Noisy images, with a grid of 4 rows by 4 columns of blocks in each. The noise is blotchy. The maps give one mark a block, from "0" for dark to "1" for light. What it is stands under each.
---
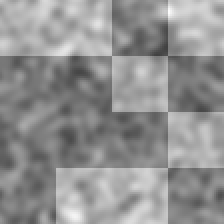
1101
0010
0001
0110
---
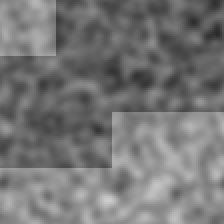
1000
0000
0011
1111
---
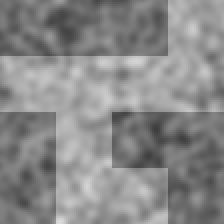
0001
1111
0100
0110
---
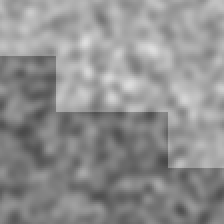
1111
0111
0001
0000
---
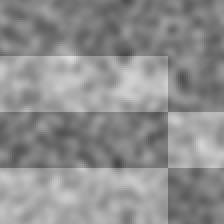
0000
1110
0001
1110
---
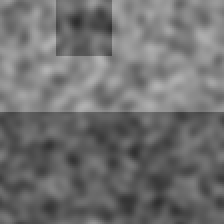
1011
1111
0000
0000
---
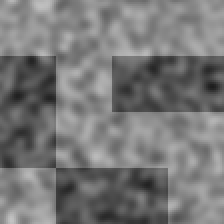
1111
0100
0111
1001
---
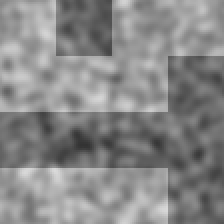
1011
1110
0000
1110
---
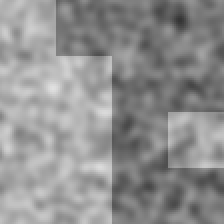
1000
1100
1101
1100
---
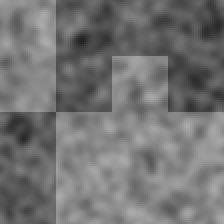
1000
1010
0111
0111
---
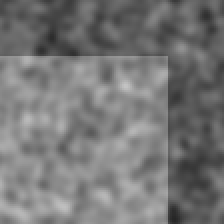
0000
1110
1110
1110
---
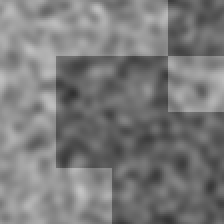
1110
1001
1000
1100
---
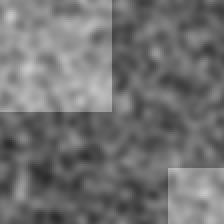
1100
1100
0000
0001
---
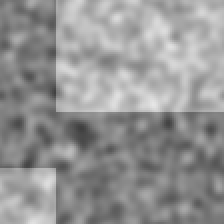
0111
0111
0000
1000
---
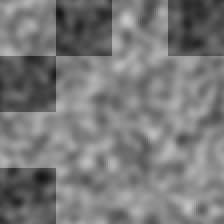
1010
0111
1111
0111
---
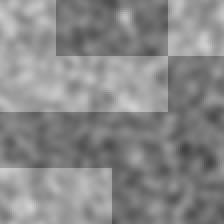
1001
1110
0000
1100
